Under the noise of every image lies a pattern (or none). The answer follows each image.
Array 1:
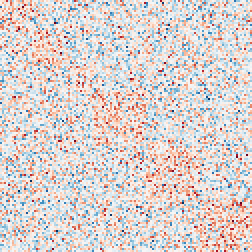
blocks along the diagonal
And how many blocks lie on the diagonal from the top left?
6
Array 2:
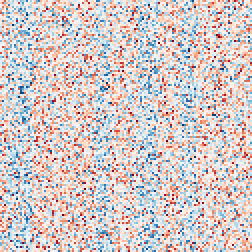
bands of columns
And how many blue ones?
4
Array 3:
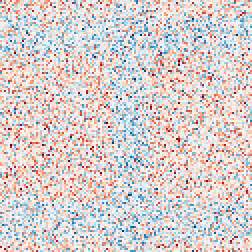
bands of rows crossing bands of columns
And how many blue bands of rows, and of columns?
2 and 1
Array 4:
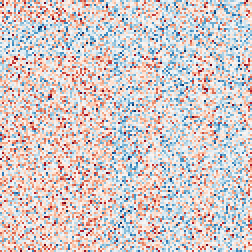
bands of rows crossing bands of columns
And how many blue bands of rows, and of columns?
1 and 3
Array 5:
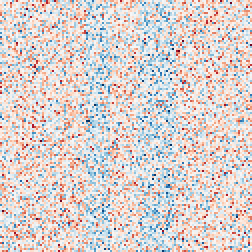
bands of columns
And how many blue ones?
2
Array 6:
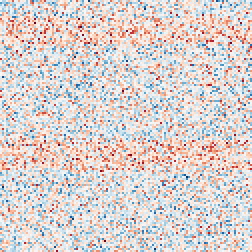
bands of rows
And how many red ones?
2
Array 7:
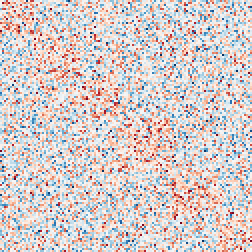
blocks along the diagonal
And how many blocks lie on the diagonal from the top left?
6
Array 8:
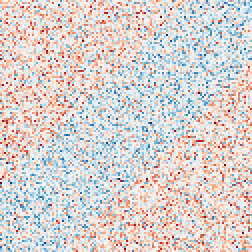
a diagonal band
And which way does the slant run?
bottom left to top right
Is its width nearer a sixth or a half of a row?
a half
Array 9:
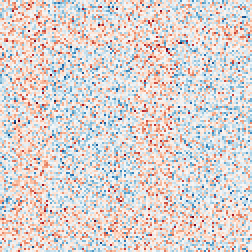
bands of rows crossing bands of columns
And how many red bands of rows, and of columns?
2 and 2
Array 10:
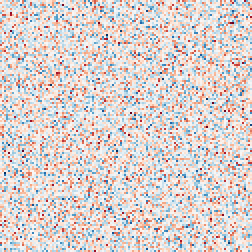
only noise
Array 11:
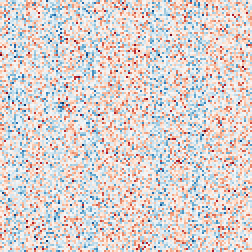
bands of columns
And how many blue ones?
5
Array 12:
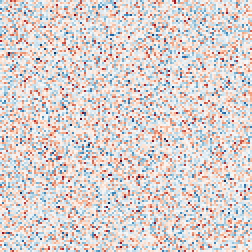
only noise
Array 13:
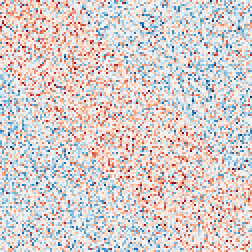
a diagonal band
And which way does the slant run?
top left to bottom right
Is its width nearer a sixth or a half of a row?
a half
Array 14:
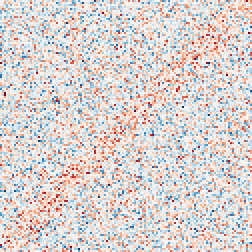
a diagonal band
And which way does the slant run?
bottom left to top right
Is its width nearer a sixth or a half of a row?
a sixth
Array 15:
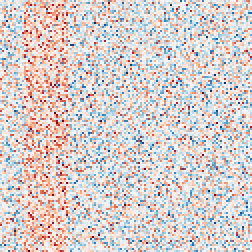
one band of columns
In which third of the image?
left
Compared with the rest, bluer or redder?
redder
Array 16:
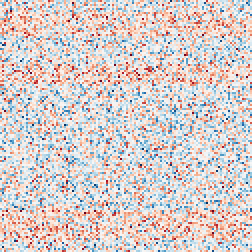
bands of rows
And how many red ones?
3
